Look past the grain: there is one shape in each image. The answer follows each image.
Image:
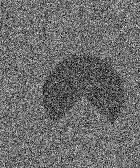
disc with a wedge cut out
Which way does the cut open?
down
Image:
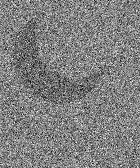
crescent
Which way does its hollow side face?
up and right
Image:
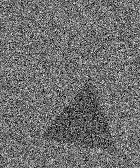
triangle
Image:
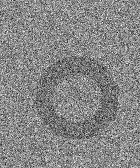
ring
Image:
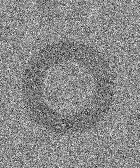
ring
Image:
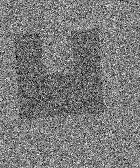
square with a notch
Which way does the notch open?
up
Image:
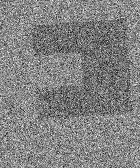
square with a notch
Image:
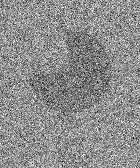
disc with a wedge cut out
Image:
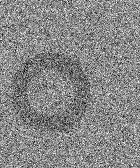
ring
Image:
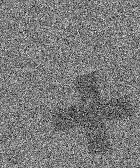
cross
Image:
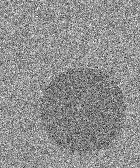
disc
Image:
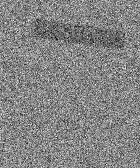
bar
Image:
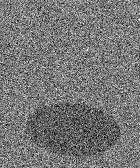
ellipse
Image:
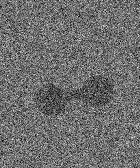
dumbbell
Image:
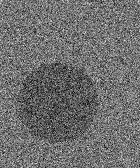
disc
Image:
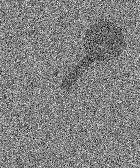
lollipop
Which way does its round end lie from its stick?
up and right
